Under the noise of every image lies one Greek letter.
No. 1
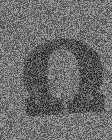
omega
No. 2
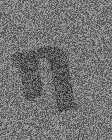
eta
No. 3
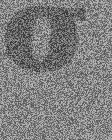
sigma
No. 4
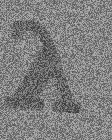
lambda
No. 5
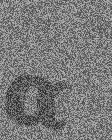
alpha
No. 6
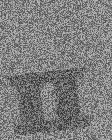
pi
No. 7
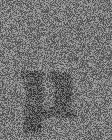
mu
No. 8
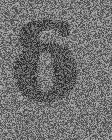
delta
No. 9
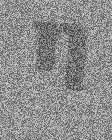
eta
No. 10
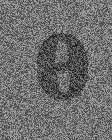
theta
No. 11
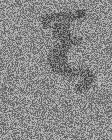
xi
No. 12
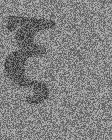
xi
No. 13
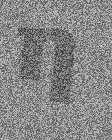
eta
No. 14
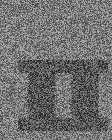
pi
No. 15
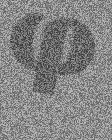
phi
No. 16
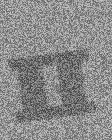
pi
